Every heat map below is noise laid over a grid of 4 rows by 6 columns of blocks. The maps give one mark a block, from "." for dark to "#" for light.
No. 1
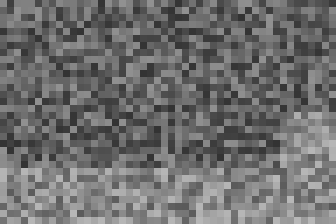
......
......
.....#
######
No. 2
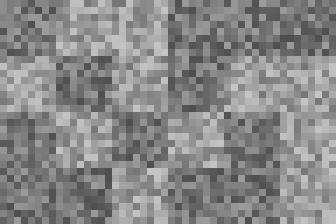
.##...
#.#.##
.#.#.#
..#..#
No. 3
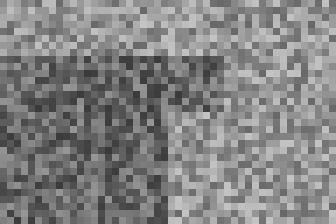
######
....##
...###
...###
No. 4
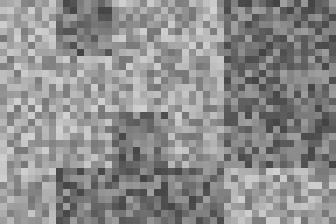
#.##..
####..
##.#..
#...##
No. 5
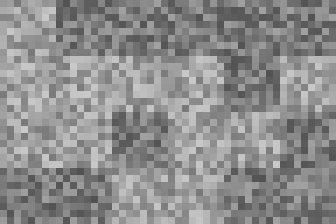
#.....
####.#
##.##.
..##..
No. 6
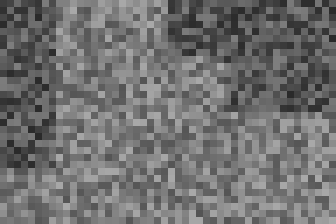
.##...
.###..
.#####
######
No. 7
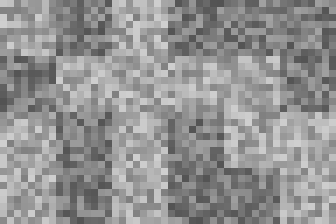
#.#...
.####.
#.#.##
#.#..#
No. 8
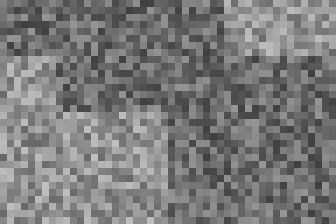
....##
#.....
###...
###...
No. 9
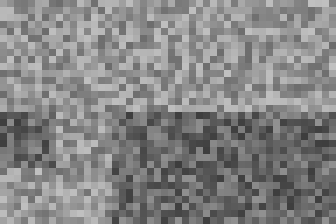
######
######
.#....
##....
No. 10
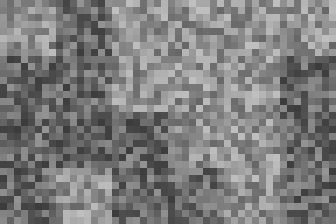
#.####
..###.
...##.
.#..#.
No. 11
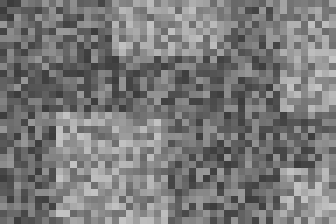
..##.#
.....#
.##...
.##..#
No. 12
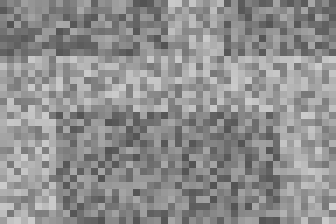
...#..
######
#....#
#....#
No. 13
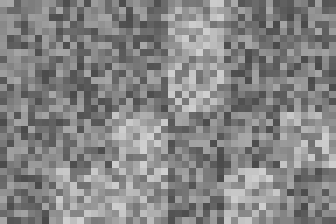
...#..
...#..
..#..#
.##.#.
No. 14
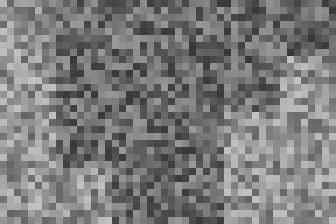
#.....
#....#
#...##
##..##
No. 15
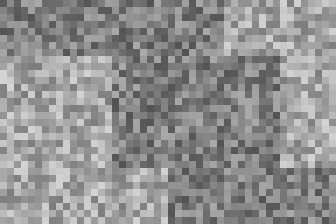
....##
##...#
##...#
###...
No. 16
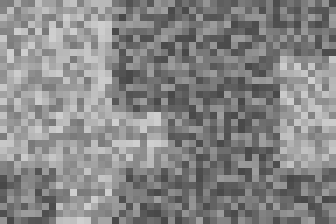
##....
##...#
###..#
.#....
